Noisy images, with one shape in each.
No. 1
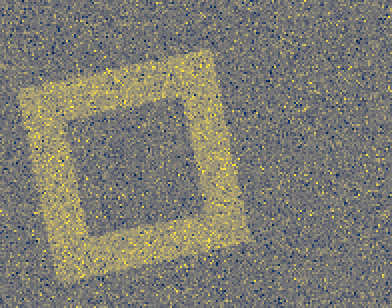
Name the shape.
square frame
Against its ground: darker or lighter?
lighter
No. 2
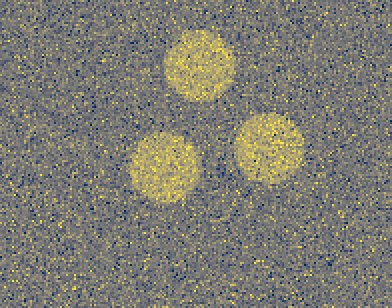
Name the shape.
three dots
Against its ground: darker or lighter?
lighter
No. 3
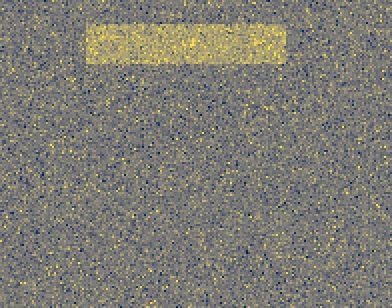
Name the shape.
bar
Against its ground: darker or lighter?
lighter
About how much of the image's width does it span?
half
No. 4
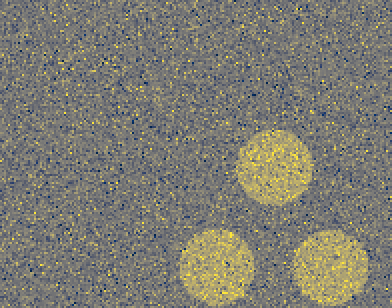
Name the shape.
three dots
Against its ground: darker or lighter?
lighter
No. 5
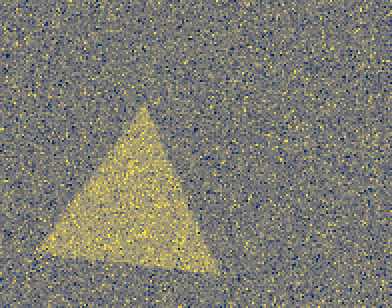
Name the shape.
triangle
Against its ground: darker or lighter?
lighter
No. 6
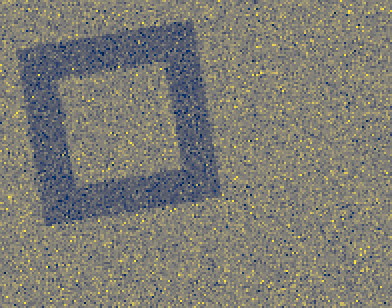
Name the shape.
square frame
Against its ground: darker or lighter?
darker
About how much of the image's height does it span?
two thirds
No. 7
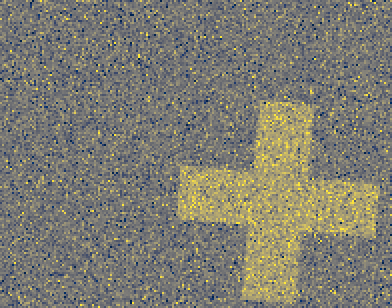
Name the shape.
cross
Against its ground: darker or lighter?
lighter
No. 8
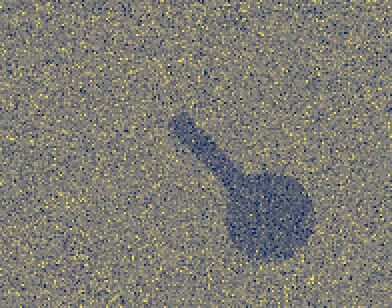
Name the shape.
lollipop
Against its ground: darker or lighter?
darker
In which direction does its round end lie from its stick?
down and right
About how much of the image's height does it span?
half
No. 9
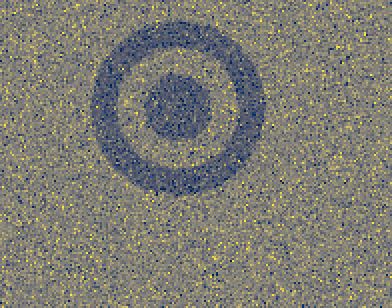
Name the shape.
bullseye
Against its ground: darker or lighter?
darker
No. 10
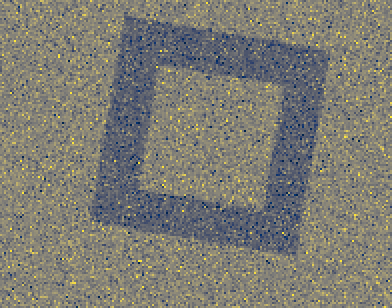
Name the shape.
square frame
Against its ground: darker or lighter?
darker
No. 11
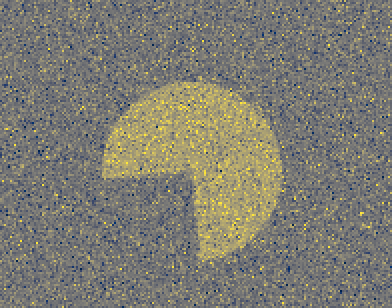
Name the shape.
disc with a wedge cut out
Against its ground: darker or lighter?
lighter
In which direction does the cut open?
down and left
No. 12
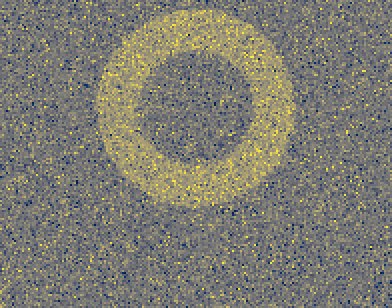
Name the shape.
ring
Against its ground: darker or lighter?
lighter
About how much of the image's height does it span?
two thirds
